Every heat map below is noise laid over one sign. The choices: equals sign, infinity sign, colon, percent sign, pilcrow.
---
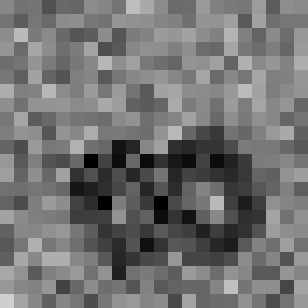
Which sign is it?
infinity sign
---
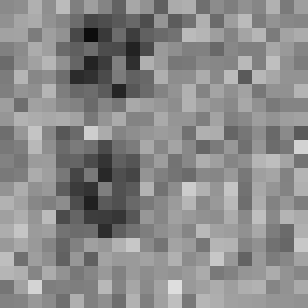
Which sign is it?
colon
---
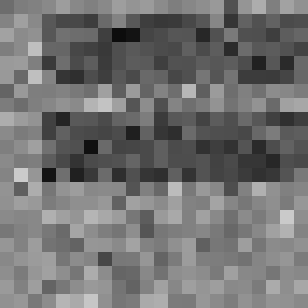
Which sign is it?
equals sign
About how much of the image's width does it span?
nearly all
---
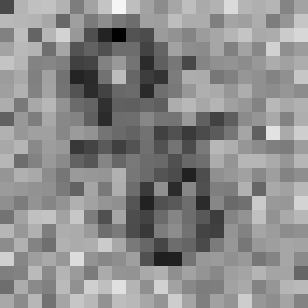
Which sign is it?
percent sign
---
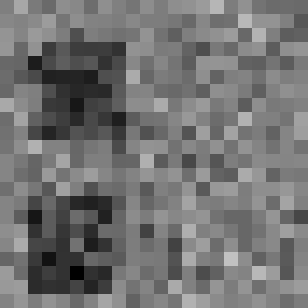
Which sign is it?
colon
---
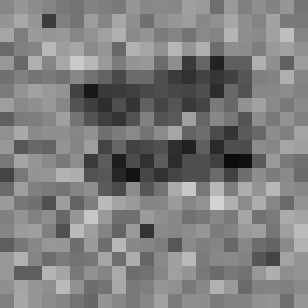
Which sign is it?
equals sign
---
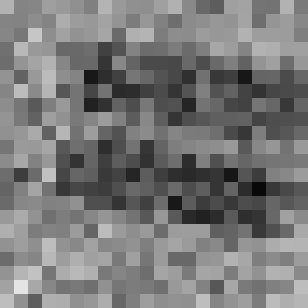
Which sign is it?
equals sign
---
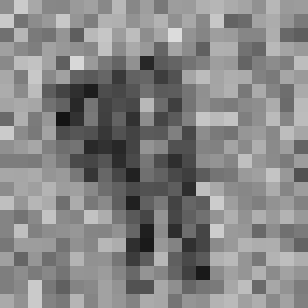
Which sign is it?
pilcrow
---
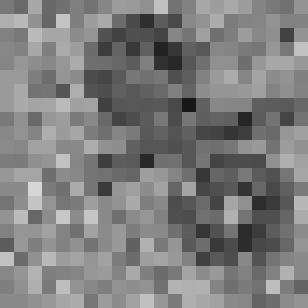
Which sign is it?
percent sign
